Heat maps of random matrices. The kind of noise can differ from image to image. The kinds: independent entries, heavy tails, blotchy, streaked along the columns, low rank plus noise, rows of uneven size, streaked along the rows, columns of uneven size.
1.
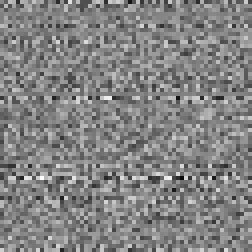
rows of uneven size
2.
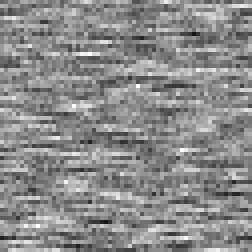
streaked along the rows
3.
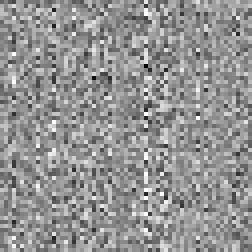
columns of uneven size
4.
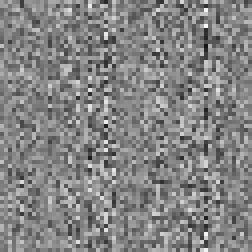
columns of uneven size
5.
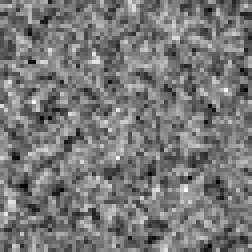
blotchy
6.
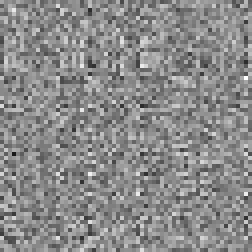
low rank plus noise
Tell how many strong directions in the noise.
one
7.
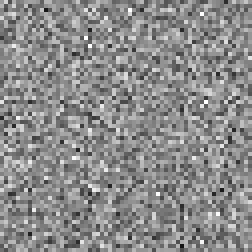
low rank plus noise
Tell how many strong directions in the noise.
five to eight
